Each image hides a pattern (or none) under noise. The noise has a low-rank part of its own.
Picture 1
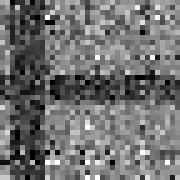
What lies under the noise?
bands of rows crossing bands of columns
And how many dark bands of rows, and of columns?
1 and 1
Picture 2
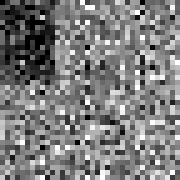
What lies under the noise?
one block
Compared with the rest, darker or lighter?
darker
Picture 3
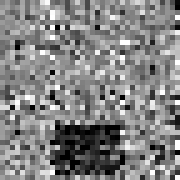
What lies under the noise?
one block
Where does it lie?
bottom middle
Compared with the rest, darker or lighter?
darker
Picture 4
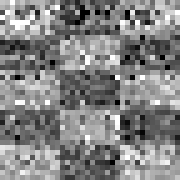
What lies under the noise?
a checkerboard
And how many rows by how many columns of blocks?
5 by 3
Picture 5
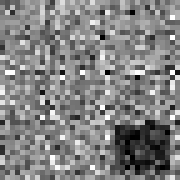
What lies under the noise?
one block
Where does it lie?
bottom right
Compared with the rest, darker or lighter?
darker
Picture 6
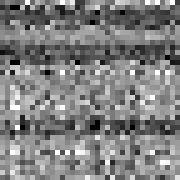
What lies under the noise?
bands of rows
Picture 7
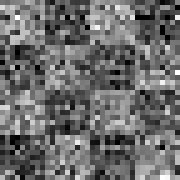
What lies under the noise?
a checkerboard
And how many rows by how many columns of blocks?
4 by 4
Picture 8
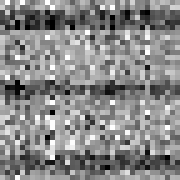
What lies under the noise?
bands of rows
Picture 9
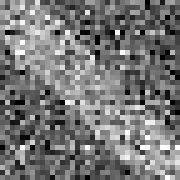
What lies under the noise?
a diagonal band
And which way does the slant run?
top left to bottom right
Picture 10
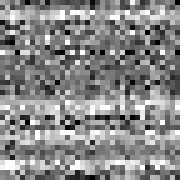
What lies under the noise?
bands of rows
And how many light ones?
4
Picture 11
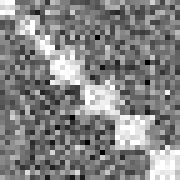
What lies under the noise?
blocks along the diagonal
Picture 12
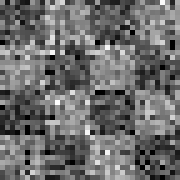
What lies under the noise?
a checkerboard
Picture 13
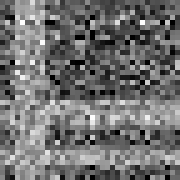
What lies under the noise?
bands of rows crossing bands of columns
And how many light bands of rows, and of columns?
2 and 1
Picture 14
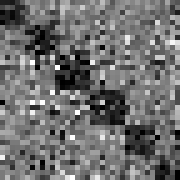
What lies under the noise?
blocks along the diagonal
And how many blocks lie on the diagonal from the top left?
6
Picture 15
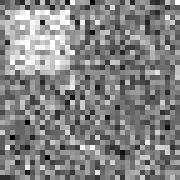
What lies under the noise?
one block
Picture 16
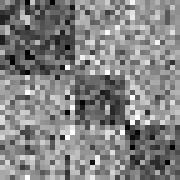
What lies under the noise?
blocks along the diagonal
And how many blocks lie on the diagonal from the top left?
3
